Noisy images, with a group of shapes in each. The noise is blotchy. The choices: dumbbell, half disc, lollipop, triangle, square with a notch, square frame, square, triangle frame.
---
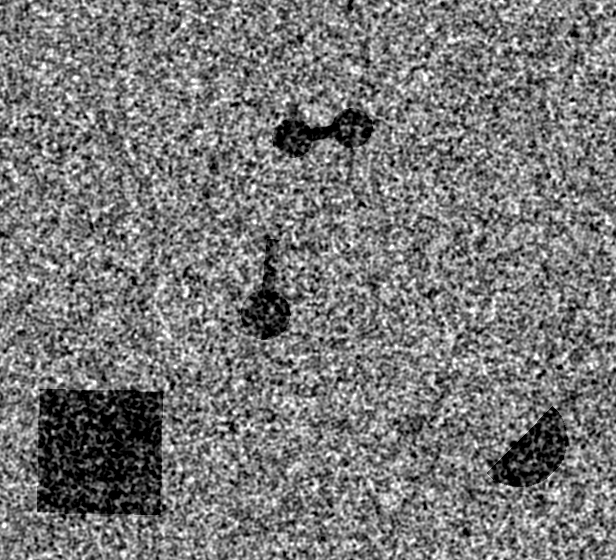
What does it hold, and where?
top middle: dark dumbbell; centre: dark lollipop; bottom left: dark square; bottom right: dark half disc
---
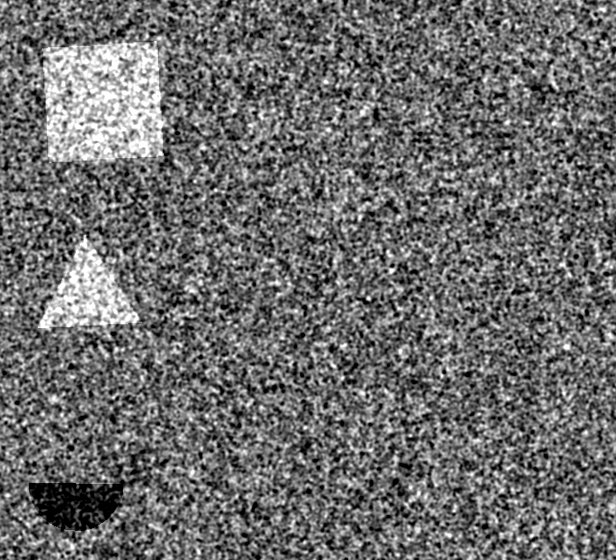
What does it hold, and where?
top left: light square; middle left: light triangle; bottom left: dark half disc
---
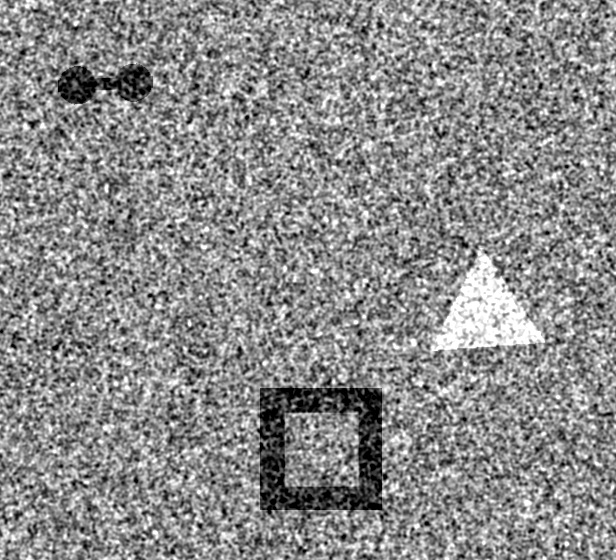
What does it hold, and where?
top left: dark dumbbell; middle right: light triangle; bottom middle: dark square frame
